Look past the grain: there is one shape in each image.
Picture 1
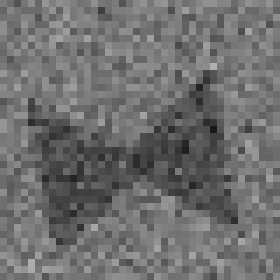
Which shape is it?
bow tie
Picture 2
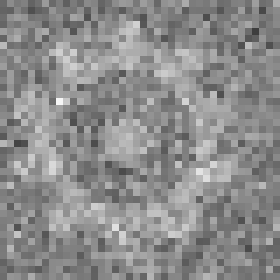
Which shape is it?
gear
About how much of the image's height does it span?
nearly all
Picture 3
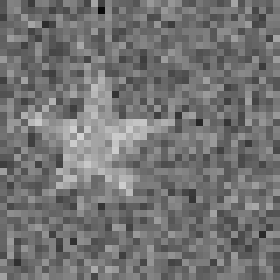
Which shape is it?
star
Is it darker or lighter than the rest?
lighter
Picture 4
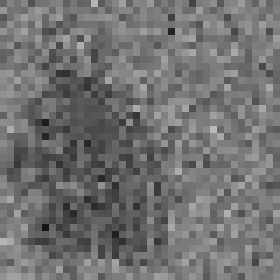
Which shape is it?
chess knight
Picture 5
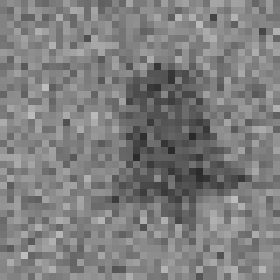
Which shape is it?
bell
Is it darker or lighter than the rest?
darker
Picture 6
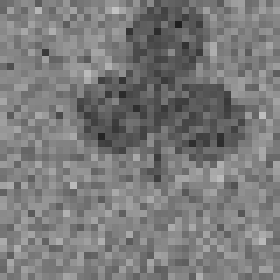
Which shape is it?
club
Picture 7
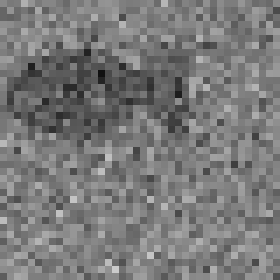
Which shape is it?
fish
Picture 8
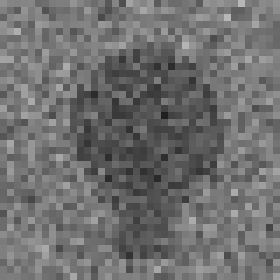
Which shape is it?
light bulb
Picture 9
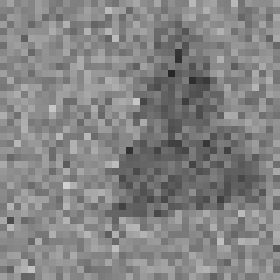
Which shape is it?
chess pawn
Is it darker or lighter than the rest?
darker
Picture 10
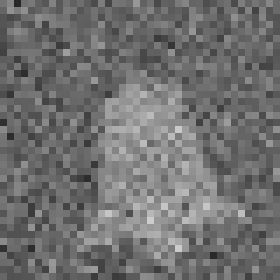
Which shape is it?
bell
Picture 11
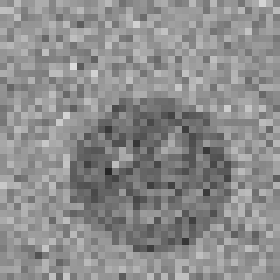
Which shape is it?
smiling face
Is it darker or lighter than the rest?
darker
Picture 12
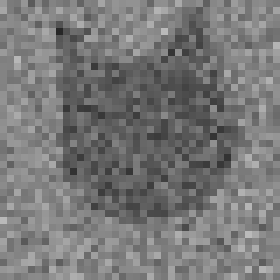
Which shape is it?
cat's head
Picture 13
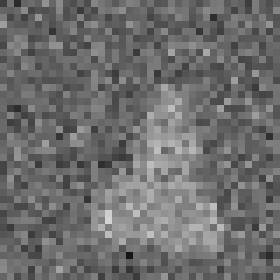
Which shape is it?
chess pawn
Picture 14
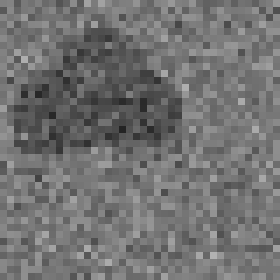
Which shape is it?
cloud
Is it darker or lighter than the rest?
darker
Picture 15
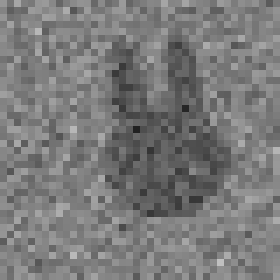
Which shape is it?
rabbit's head
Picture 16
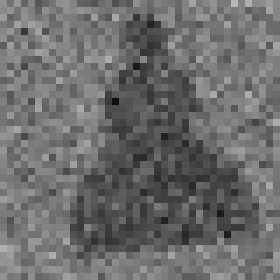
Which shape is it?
chess pawn
